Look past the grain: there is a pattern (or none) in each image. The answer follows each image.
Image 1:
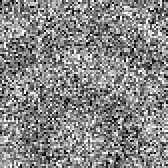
rings round one point
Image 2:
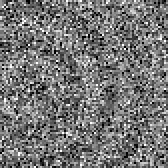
rings round one point
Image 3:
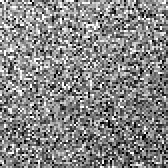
a smooth slope
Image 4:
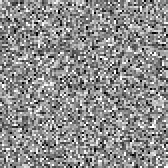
only noise
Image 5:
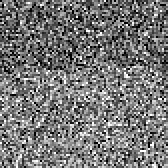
a sharp edge
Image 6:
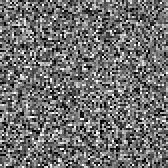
only noise
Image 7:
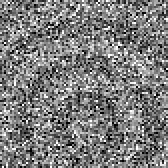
rings round one point
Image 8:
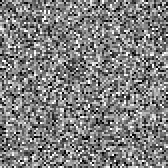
only noise
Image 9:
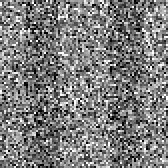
vertical stripes
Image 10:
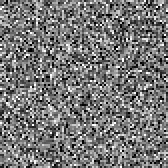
only noise
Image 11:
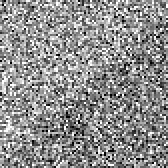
a sharp edge
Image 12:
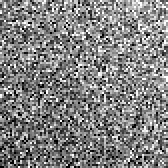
a smooth slope
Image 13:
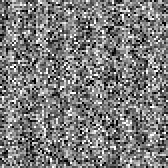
vertical stripes
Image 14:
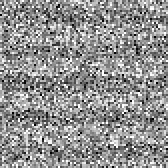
horizontal stripes
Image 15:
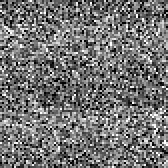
horizontal stripes
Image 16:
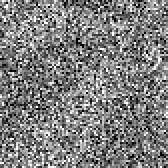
spokes from one point
